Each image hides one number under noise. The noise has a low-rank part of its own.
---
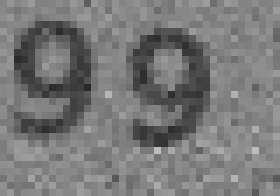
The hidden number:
99
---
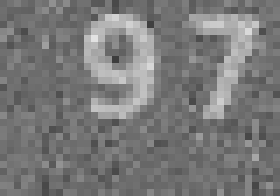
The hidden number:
97
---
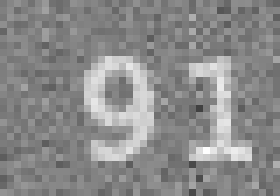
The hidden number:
91
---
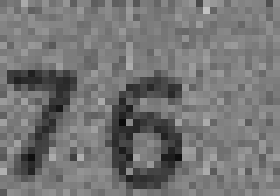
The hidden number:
76
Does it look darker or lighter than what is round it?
darker
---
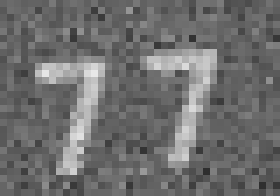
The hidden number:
77
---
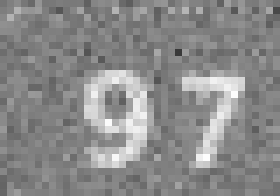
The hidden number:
97
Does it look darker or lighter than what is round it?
lighter
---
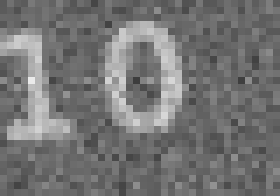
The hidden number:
10
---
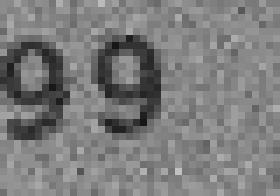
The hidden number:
99
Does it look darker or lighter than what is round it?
darker
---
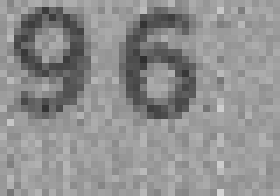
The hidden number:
96
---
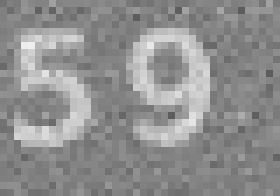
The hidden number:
59
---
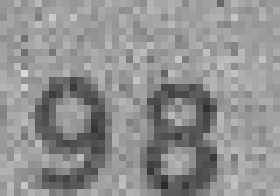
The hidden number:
98
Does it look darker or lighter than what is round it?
darker
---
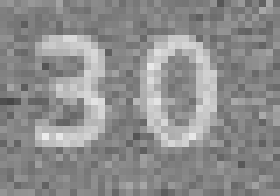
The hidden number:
30
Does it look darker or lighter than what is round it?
lighter
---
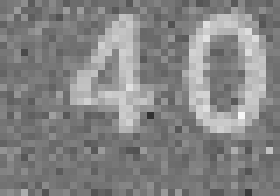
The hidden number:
40
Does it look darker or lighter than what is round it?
lighter
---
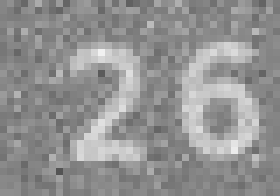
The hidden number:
26
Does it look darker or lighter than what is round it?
lighter
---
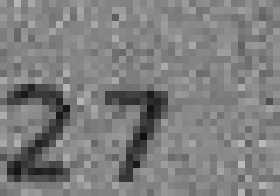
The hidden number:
27
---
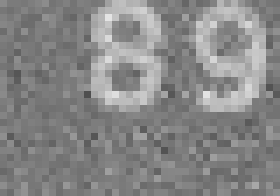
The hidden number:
89
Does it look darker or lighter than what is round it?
lighter
